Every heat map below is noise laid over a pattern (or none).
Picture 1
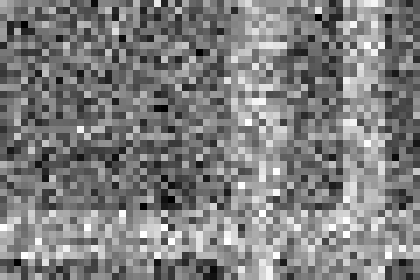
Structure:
bands of rows crossing bands of columns
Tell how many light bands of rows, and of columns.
1 and 2
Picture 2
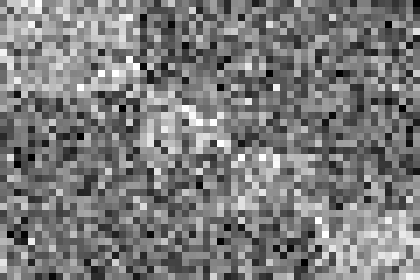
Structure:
blocks along the diagonal
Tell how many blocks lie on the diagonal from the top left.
4
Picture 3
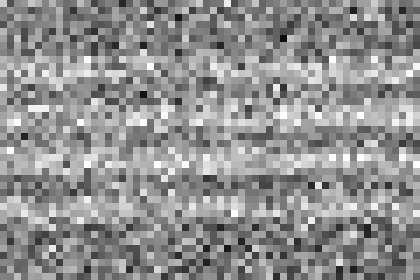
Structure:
bands of rows
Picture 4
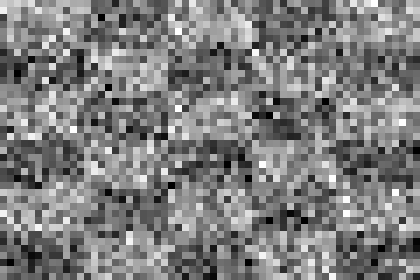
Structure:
a checkerboard
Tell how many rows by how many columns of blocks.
6 by 5
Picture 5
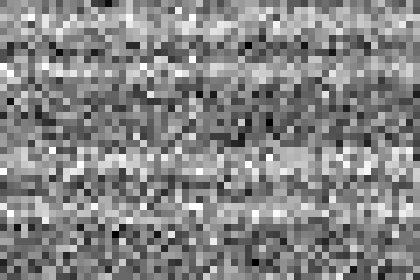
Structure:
bands of rows
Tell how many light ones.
4
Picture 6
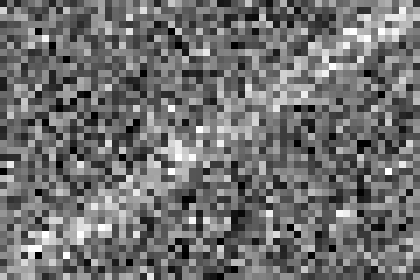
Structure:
a diagonal band
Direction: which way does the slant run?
bottom left to top right
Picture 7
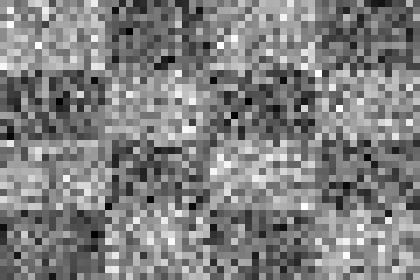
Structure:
a checkerboard
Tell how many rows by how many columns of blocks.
4 by 4
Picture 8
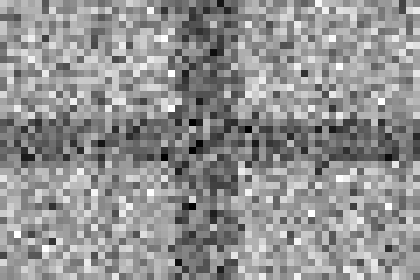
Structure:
bands of rows crossing bands of columns
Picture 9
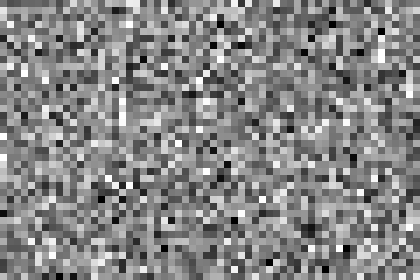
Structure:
only noise
